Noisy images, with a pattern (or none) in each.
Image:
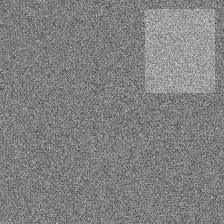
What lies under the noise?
one block
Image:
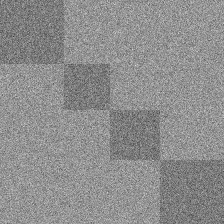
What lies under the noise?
blocks along the diagonal
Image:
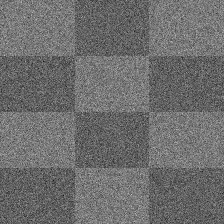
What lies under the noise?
a checkerboard
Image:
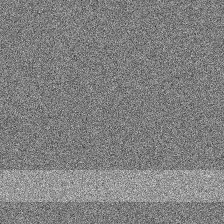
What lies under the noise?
one band of rows
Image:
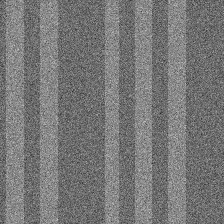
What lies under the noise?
bands of columns
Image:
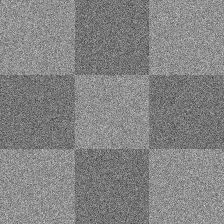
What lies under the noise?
a checkerboard
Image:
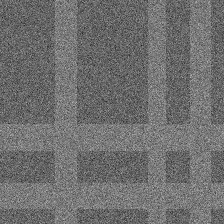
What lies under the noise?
bands of rows crossing bands of columns
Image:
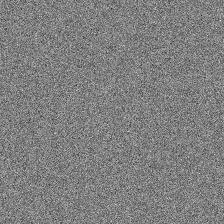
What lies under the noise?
only noise
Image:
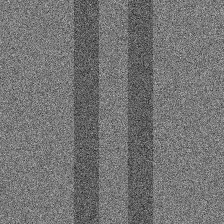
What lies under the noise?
bands of columns
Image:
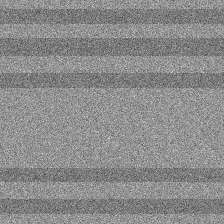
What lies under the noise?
bands of rows
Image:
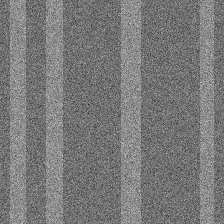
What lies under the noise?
bands of columns
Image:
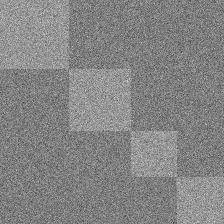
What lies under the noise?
blocks along the diagonal
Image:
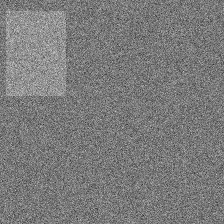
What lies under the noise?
one block
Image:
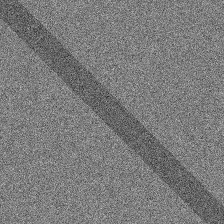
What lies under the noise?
a diagonal band
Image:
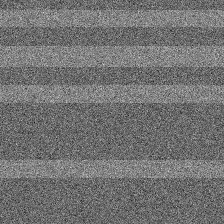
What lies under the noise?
bands of rows
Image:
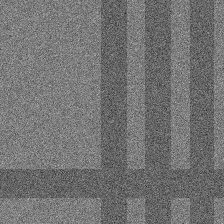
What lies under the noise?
bands of rows crossing bands of columns
